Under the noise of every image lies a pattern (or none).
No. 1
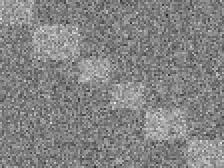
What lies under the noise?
blocks along the diagonal
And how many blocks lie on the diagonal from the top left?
6
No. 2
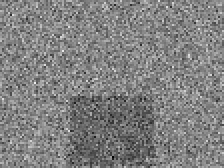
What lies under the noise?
one block
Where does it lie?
bottom middle
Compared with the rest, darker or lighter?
darker
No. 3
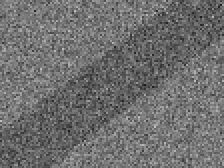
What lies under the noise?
a diagonal band
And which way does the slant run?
bottom left to top right
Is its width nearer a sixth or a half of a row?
a half
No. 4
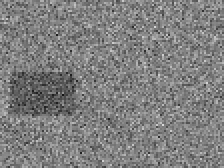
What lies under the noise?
one block
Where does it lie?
middle left
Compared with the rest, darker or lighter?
darker
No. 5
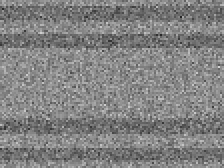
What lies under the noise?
bands of rows
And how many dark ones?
4
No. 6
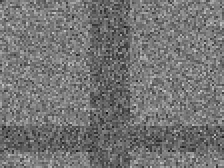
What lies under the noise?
bands of rows crossing bands of columns
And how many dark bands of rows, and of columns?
1 and 1
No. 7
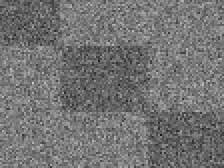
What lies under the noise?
blocks along the diagonal
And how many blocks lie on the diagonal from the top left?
3
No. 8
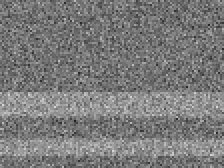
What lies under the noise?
bands of rows
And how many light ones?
2
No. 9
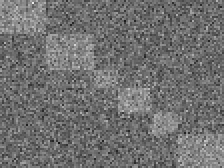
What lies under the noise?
blocks along the diagonal
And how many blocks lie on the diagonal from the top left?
6
